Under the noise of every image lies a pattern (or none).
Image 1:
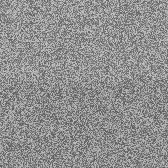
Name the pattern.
a sharp edge
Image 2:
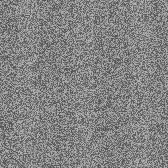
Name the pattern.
vertical stripes
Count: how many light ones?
3
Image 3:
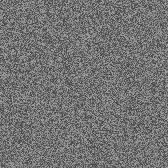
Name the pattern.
only noise
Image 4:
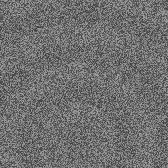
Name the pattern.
rings round one point
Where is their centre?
bottom middle
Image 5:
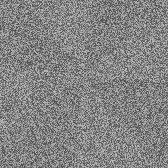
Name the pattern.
spokes from one point
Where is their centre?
centre
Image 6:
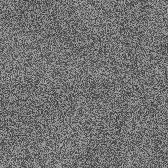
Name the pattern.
spokes from one point
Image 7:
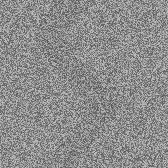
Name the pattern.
a wavy band
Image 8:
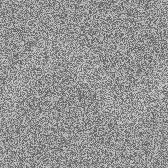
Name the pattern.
a wavy band
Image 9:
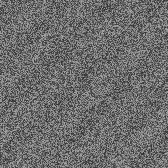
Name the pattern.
diagonal stripes
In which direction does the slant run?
bottom left to top right
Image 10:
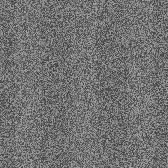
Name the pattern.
vertical stripes
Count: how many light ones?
3
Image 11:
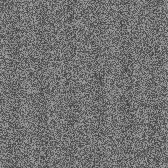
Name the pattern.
vertical stripes
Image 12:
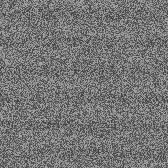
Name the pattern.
horizontal stripes
